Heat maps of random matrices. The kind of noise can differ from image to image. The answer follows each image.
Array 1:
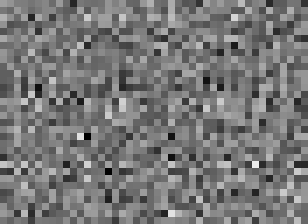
low rank plus noise
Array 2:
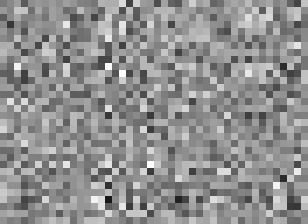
low rank plus noise
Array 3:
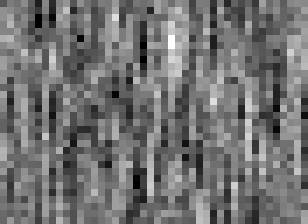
streaked along the columns
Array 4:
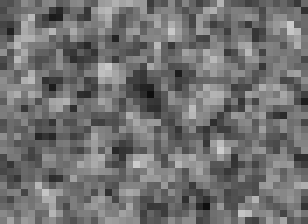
blotchy
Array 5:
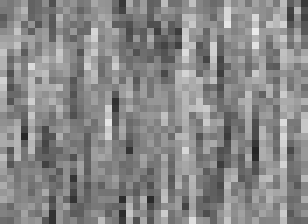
streaked along the columns
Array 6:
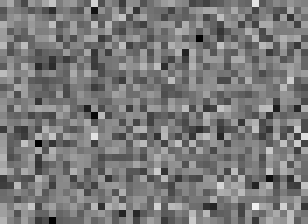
low rank plus noise
